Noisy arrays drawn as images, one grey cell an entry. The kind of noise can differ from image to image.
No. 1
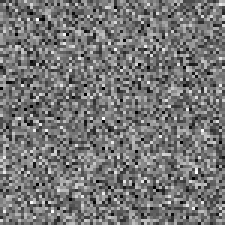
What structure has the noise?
independent entries
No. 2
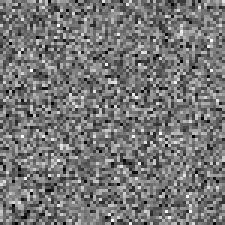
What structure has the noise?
independent entries
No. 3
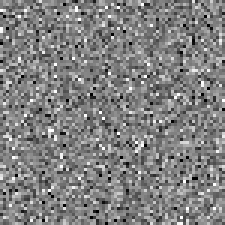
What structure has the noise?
heavy tails
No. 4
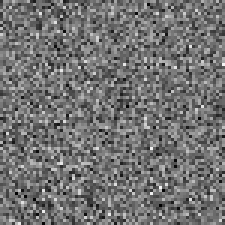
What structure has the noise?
independent entries
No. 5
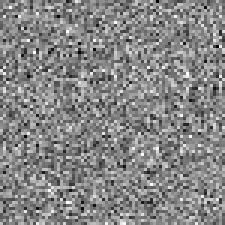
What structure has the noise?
low rank plus noise
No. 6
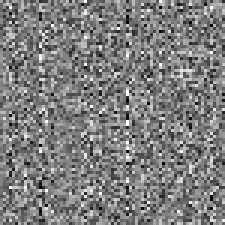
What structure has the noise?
columns of uneven size
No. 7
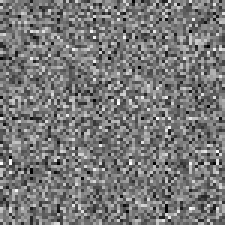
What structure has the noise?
low rank plus noise
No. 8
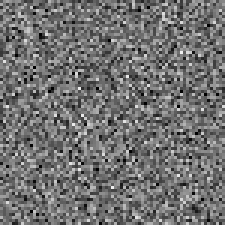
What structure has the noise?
independent entries
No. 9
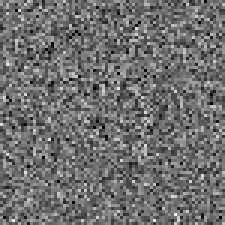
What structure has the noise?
independent entries
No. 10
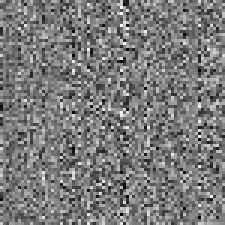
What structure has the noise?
columns of uneven size
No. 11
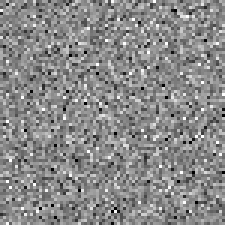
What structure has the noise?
heavy tails
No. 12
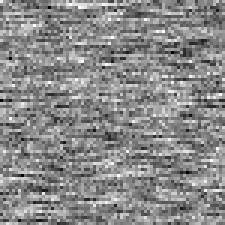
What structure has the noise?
streaked along the rows
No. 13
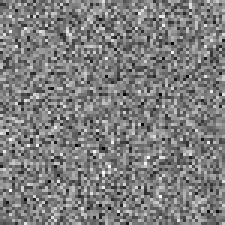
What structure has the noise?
independent entries
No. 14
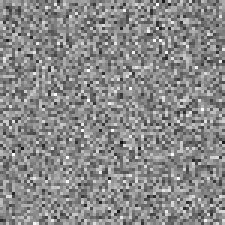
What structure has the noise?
independent entries
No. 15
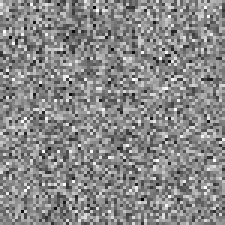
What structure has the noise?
low rank plus noise
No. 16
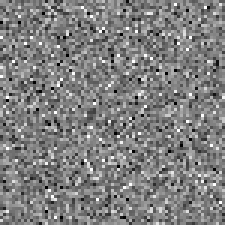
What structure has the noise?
heavy tails
